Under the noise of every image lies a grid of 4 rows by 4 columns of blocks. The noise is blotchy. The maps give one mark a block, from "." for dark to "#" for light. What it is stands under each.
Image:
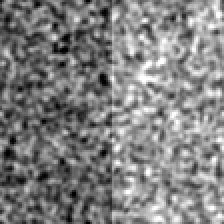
. . # #
. . # #
. . # #
. . # #
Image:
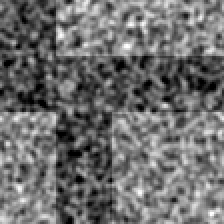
. # # #
. . . .
# . # #
# . # #
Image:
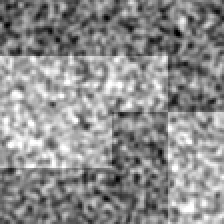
. . . .
# # # .
# # . #
. . . #
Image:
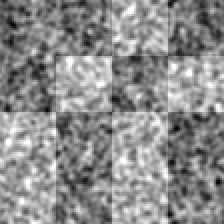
. . # .
. # . #
# . # .
# . # .
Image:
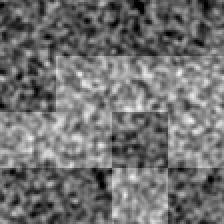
. . . .
. # # #
# # . #
. . # .
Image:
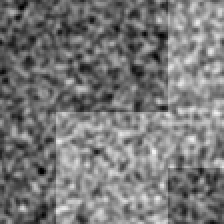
. . . #
. . . #
. # # #
. # # .
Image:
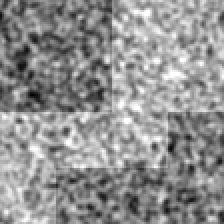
. . # #
. . # #
# # # .
# . . .
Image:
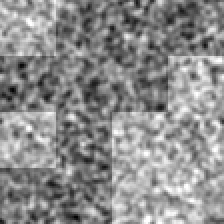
# . . .
. . . #
# . # #
. . # #
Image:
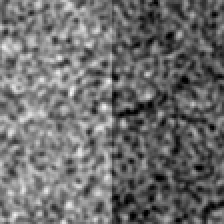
# # . .
# # . .
# # . .
# # . .
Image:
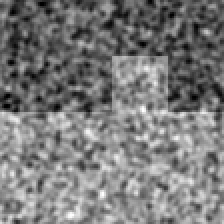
. . . .
. . # .
# # # #
# # # #
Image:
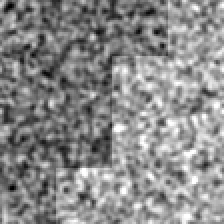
. . . #
. . # #
. . # #
. # # #
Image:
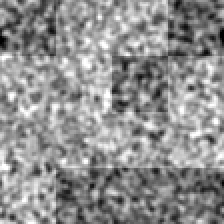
. # # .
# # . #
# # # #
# . . .
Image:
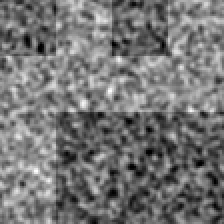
. # . #
# # # #
# . . .
# . . .
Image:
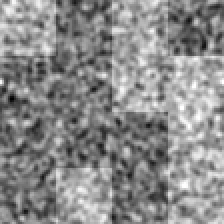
# . # .
. . # #
. . . #
. # . #
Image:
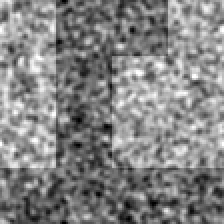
# . . #
# . # #
# . # #
. . . .
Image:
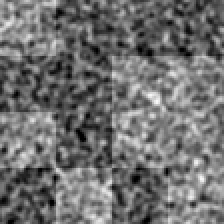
# . . .
. . # #
# . # #
. # . #
